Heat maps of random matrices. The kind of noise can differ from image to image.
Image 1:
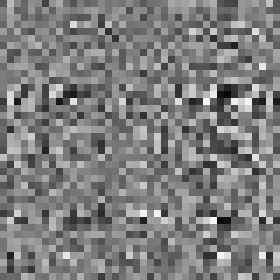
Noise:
low rank plus noise
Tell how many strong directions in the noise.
three or four
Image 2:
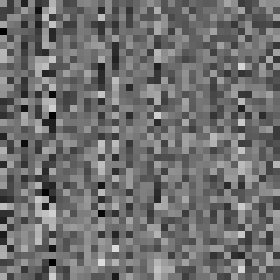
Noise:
columns of uneven size
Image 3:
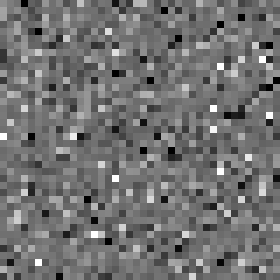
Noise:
heavy tails
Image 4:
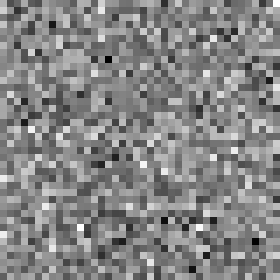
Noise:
independent entries
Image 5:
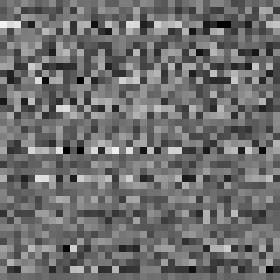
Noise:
rows of uneven size
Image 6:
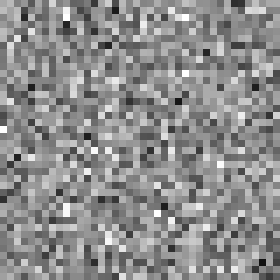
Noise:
independent entries
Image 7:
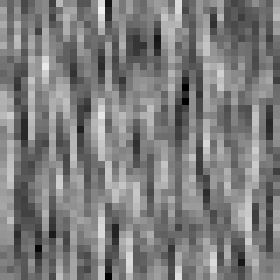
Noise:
streaked along the columns
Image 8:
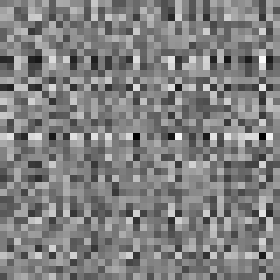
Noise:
low rank plus noise
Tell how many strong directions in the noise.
one
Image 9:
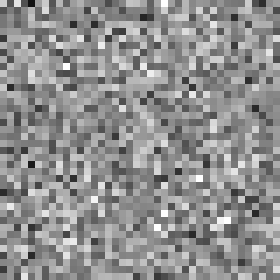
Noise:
independent entries
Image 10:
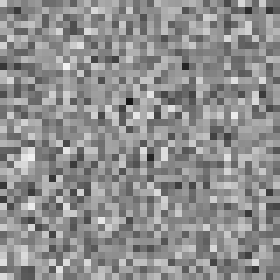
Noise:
low rank plus noise
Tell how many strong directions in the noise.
five to eight
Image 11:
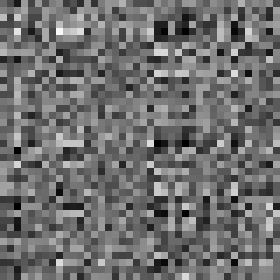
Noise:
low rank plus noise
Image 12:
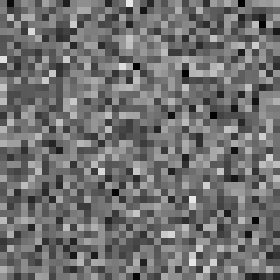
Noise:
independent entries
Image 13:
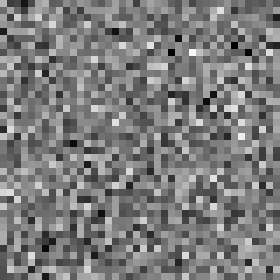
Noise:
independent entries
